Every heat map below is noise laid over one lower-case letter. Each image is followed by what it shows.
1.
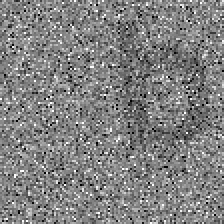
b
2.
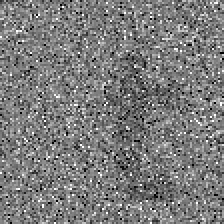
t
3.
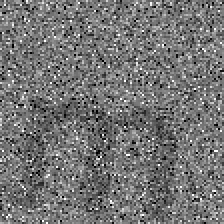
m
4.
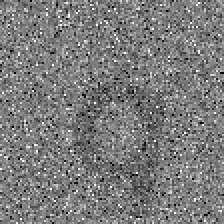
q
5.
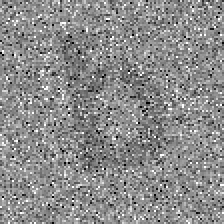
b
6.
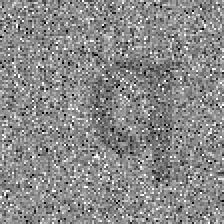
q
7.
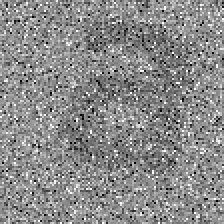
a
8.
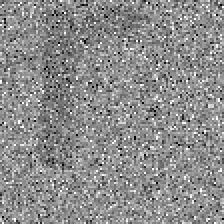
r
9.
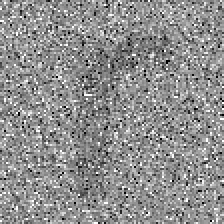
r
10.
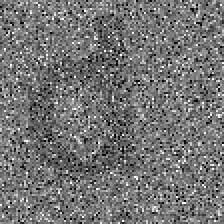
d
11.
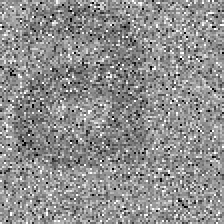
a
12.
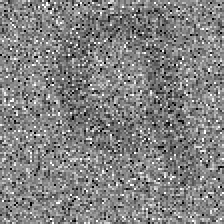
q
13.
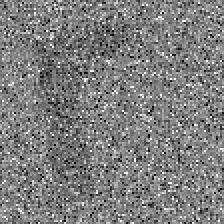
r
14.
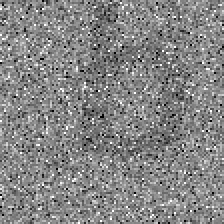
b
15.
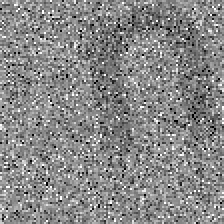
n
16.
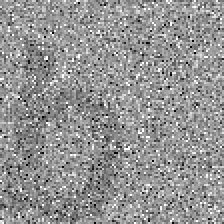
b
